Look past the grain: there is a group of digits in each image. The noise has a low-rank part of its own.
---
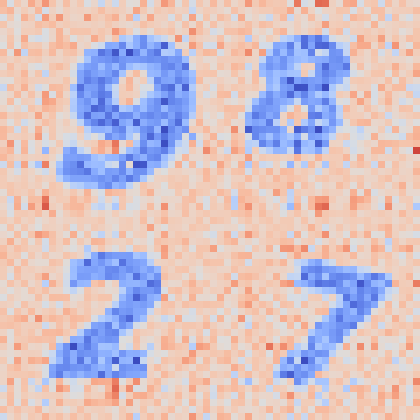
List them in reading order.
top left: 9; top right: 8; bottom left: 2; bottom right: 7
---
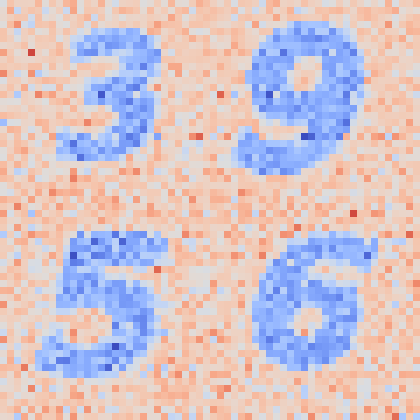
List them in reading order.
top left: 3; top right: 9; bottom left: 5; bottom right: 6
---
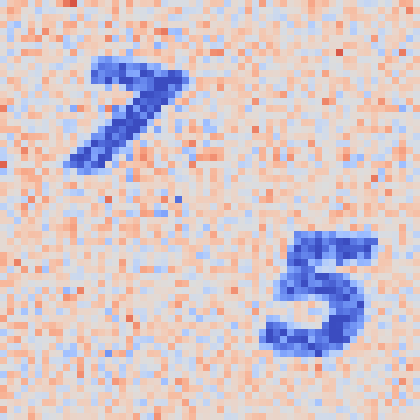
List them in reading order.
top left: 7; bottom right: 5
